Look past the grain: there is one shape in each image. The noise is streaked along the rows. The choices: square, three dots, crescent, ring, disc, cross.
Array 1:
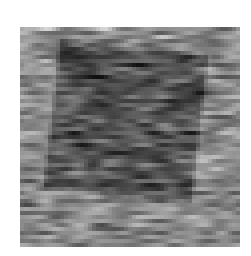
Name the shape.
square
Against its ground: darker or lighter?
darker
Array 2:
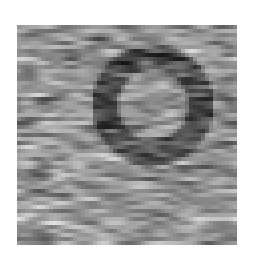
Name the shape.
ring
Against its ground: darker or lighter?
darker
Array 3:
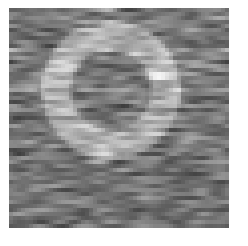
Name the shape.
ring
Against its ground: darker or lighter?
lighter
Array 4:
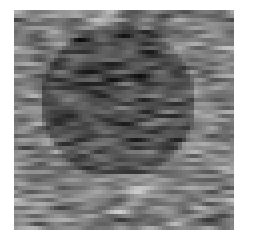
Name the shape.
disc
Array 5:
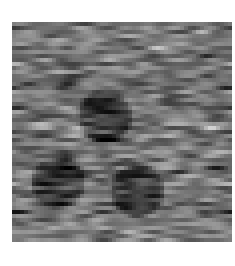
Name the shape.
three dots
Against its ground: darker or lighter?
darker
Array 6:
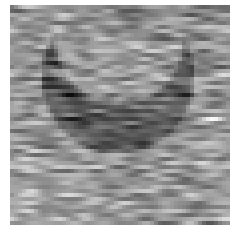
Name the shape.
crescent
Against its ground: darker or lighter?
darker
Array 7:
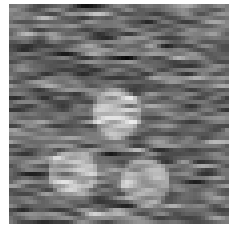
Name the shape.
three dots
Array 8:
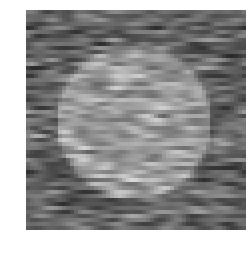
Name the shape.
disc
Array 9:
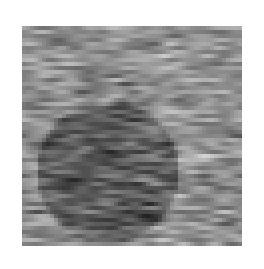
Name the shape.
disc
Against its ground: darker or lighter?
darker
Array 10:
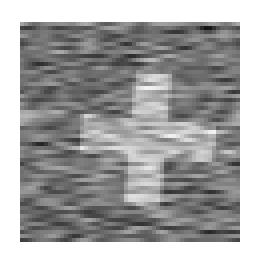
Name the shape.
cross
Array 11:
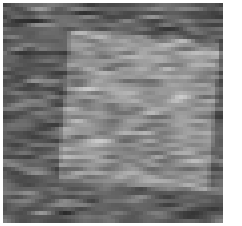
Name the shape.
square
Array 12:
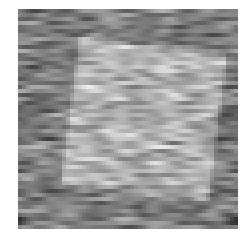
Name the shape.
square
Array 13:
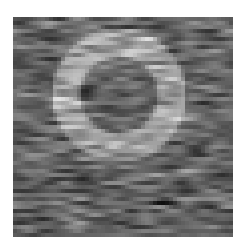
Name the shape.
ring
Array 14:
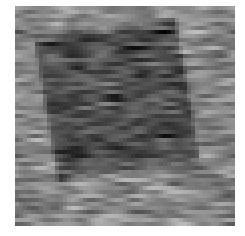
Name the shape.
square
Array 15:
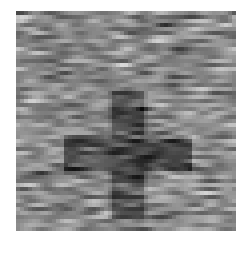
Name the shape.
cross
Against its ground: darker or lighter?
darker
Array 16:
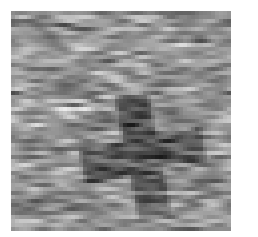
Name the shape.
cross
